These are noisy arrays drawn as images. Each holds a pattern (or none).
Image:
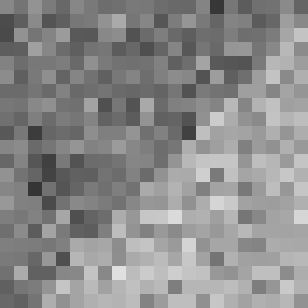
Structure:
a sharp edge
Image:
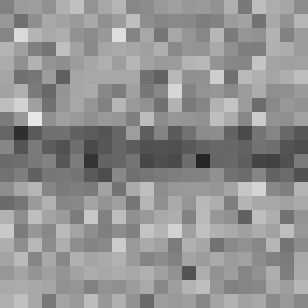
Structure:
one horizontal stripe
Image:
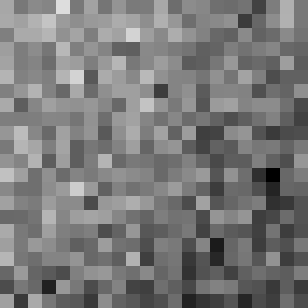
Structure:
a smooth slope
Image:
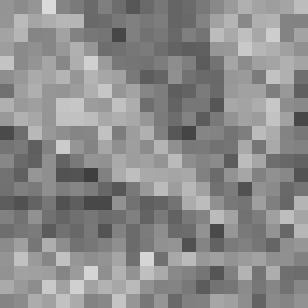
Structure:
spokes from one point
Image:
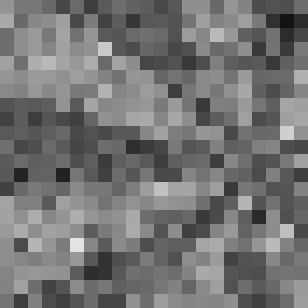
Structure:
spokes from one point
